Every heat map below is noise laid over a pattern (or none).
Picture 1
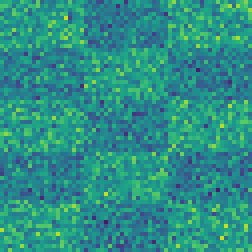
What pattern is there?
a checkerboard
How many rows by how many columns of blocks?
5 by 3
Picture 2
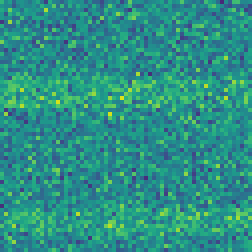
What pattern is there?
bands of rows
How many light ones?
2
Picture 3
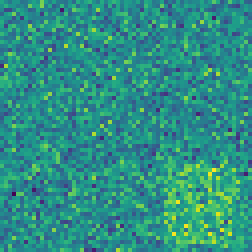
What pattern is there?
one block
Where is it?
bottom right
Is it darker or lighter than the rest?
lighter
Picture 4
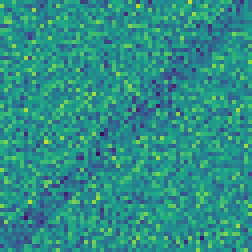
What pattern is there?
a diagonal band
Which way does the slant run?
bottom left to top right
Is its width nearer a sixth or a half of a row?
a sixth
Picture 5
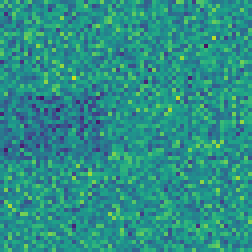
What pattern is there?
one block
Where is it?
middle left
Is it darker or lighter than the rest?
darker
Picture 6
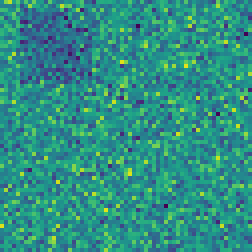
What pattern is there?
one block
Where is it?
top left
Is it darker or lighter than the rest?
darker
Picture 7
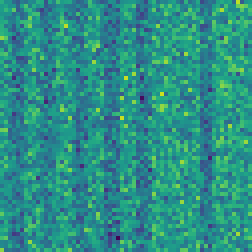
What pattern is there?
bands of columns
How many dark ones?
6
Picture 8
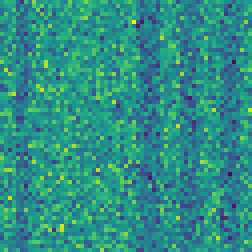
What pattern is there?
bands of columns
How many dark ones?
4
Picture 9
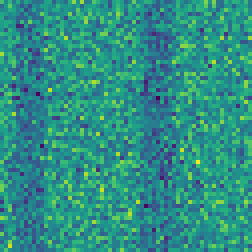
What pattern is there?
bands of columns
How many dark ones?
2
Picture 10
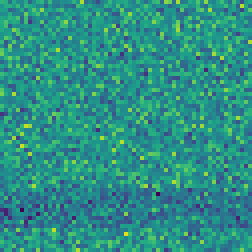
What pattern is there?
one band of rows
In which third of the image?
bottom
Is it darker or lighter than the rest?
darker
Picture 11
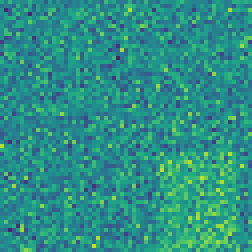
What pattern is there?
one block
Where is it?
bottom right
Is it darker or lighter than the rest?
lighter
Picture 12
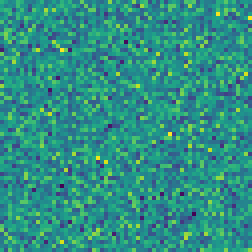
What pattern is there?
only noise
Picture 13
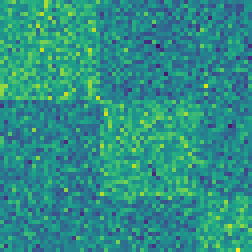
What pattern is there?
blocks along the diagonal
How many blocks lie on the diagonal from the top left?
3
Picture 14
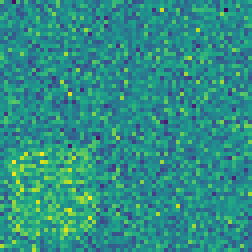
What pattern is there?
one block
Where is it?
bottom left
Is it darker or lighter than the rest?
lighter
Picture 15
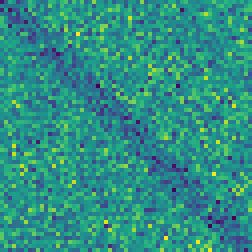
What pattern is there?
a diagonal band
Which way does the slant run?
top left to bottom right
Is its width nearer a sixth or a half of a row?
a sixth
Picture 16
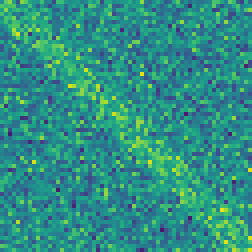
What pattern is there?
a diagonal band
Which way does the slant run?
top left to bottom right
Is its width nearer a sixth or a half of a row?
a sixth
